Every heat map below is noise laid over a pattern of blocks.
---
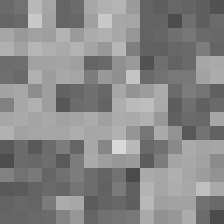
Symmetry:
mirrored about the diagonal from the top left
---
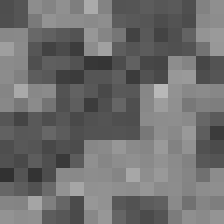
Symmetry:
mirrored about the diagonal from the top left
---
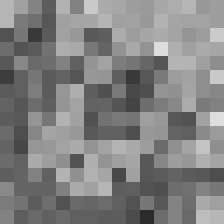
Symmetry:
mirrored about the diagonal from the bottom left
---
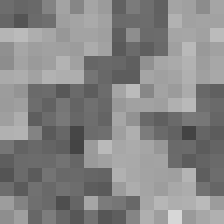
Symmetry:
no symmetry
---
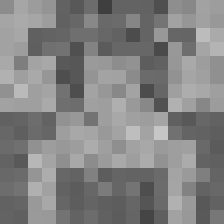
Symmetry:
left and right mirror each other
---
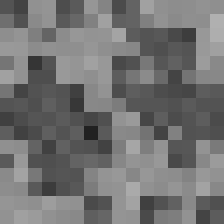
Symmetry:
the same after a half turn
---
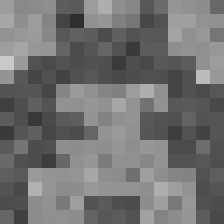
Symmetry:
left and right mirror each other
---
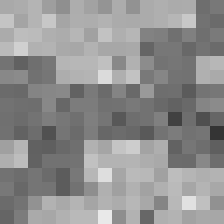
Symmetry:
the same after a half turn
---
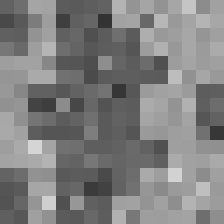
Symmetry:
top and bottom mirror each other
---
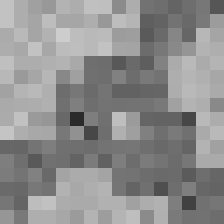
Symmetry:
mirrored about the diagonal from the top left
